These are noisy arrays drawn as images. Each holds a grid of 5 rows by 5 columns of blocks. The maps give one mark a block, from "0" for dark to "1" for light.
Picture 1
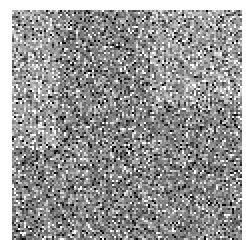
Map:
10011
10011
10000
00000
00000
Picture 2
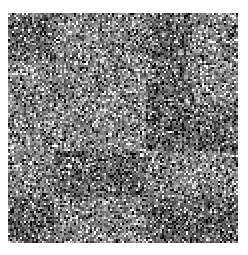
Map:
01101
11101
11100
10011
01100
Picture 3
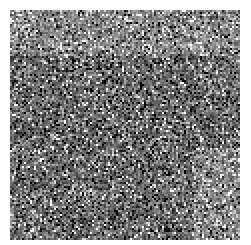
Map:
11111
00000
00000
00001
00001
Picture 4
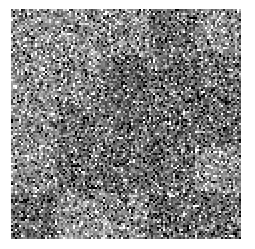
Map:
11101
11000
10000
10001
01100
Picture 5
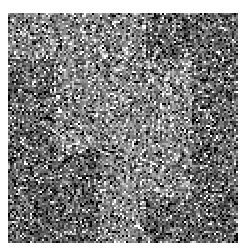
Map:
11100
01110
01110
00110
00100
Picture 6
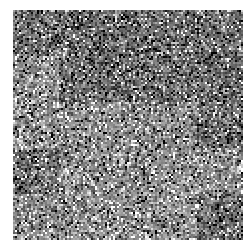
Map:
00000
10000
11110
01111
11110
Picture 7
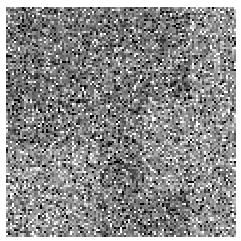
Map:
00001
00001
00011
11011
11001
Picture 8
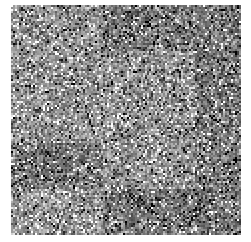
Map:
11000
11110
11110
00110
11000
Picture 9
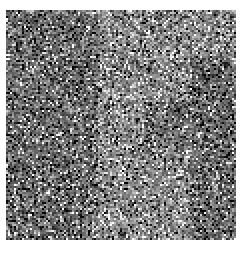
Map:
00111
00110
00100
00110
00110
